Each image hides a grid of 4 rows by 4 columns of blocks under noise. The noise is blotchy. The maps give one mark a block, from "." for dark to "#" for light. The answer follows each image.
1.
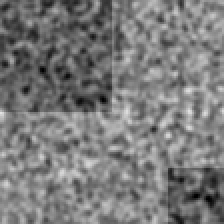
. . # #
. . # #
# # # #
# # # .
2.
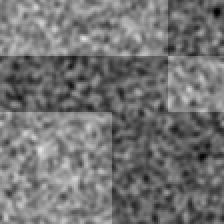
# # # .
. . . #
# # . .
# # . .
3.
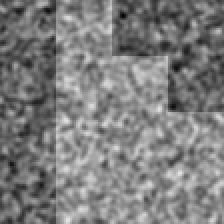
. # . .
. # # .
. # # #
. # # #
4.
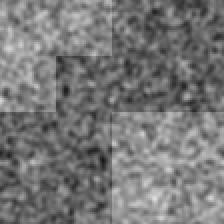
# # . .
# . . .
. . # #
. . # #
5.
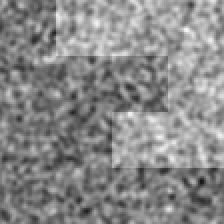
. # # #
. . . #
. . # #
. . . .
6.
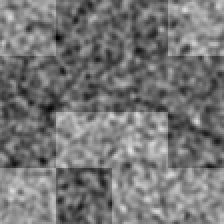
# . . #
. . . .
. # # .
# . # #
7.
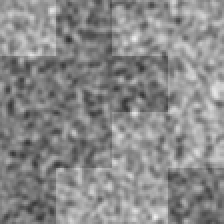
# . # #
. . . #
. . # #
. # # .
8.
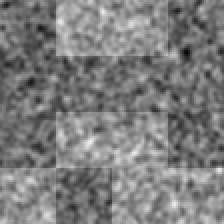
. # # .
. . . .
. # # .
# . # #
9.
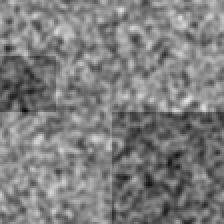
# # # #
. # # #
# # . .
# # . .
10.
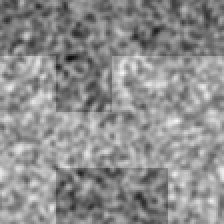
. . . .
# . # #
# # # #
# . . #
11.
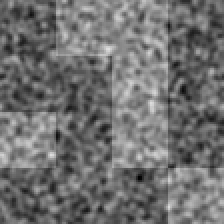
. # # .
. . # .
# . # .
. . . #
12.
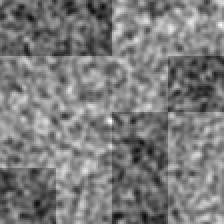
. . # #
# # # .
# # . #
. # . #
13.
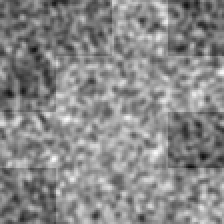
. . # .
. # # #
# # # .
. # # #
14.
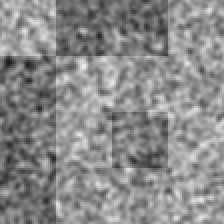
# . . #
. # # #
. # . #
. # # #
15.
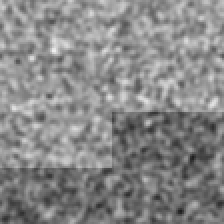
# # # #
# # # #
# # . .
. . . .
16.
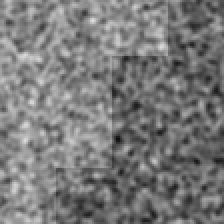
# # # .
# # . .
# # . .
# . . .
